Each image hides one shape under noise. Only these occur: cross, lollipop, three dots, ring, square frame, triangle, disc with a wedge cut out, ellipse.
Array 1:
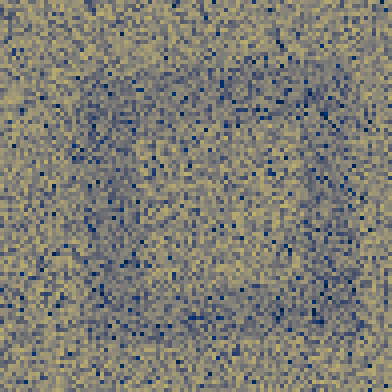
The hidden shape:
square frame
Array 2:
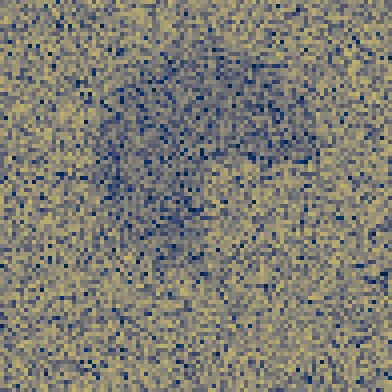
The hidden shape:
disc with a wedge cut out
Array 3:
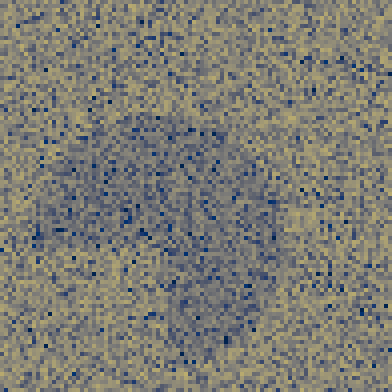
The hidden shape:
disc with a wedge cut out
